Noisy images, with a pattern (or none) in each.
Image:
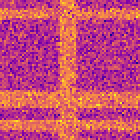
bands of rows crossing bands of columns
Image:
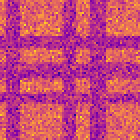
bands of rows crossing bands of columns
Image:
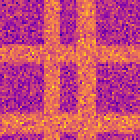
bands of rows crossing bands of columns
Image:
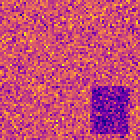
one block
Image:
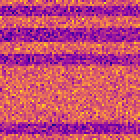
bands of rows
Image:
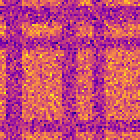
bands of rows crossing bands of columns
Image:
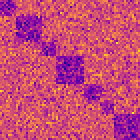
blocks along the diagonal
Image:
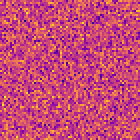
only noise
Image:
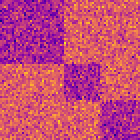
blocks along the diagonal
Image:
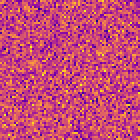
only noise
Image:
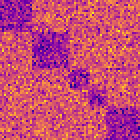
blocks along the diagonal
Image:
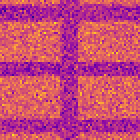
bands of rows crossing bands of columns
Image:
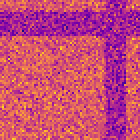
bands of rows crossing bands of columns
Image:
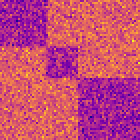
blocks along the diagonal
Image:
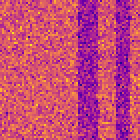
bands of columns
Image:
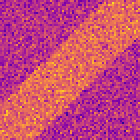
a diagonal band
